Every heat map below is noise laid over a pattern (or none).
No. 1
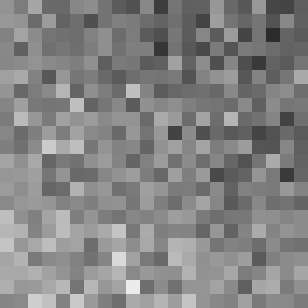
a smooth slope
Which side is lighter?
bottom left
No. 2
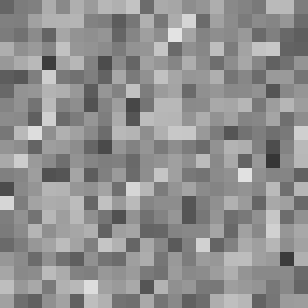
only noise
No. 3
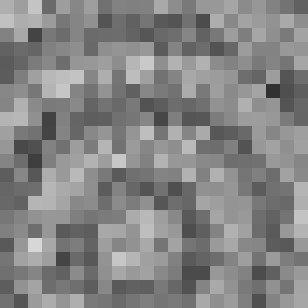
rings round one point
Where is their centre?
bottom middle
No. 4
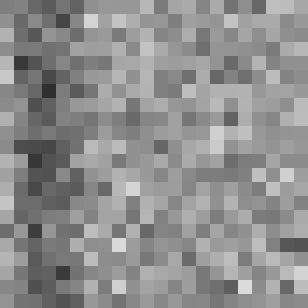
one vertical stripe
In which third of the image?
left
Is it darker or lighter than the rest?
darker
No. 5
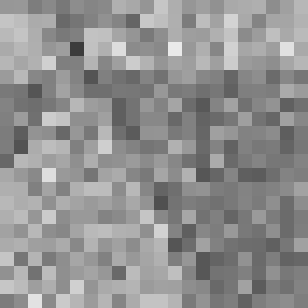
spokes from one point
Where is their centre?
top left
